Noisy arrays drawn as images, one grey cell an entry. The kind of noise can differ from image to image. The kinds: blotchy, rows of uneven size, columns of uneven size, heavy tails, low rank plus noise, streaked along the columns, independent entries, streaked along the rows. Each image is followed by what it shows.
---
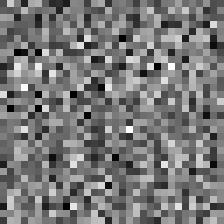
low rank plus noise
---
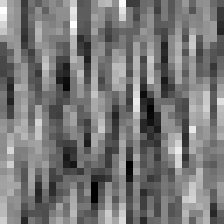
streaked along the columns
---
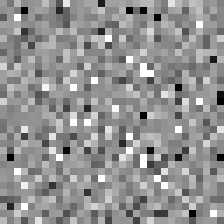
heavy tails
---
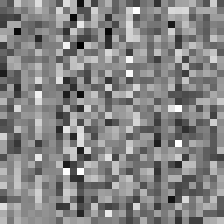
columns of uneven size
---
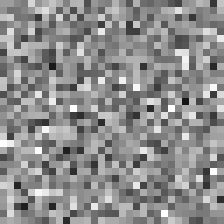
independent entries
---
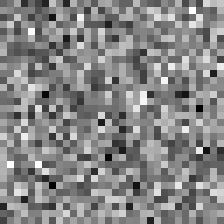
independent entries
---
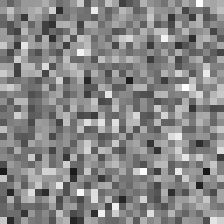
independent entries
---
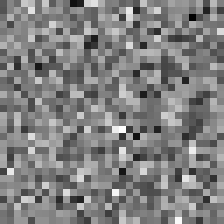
low rank plus noise
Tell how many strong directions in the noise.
five to eight
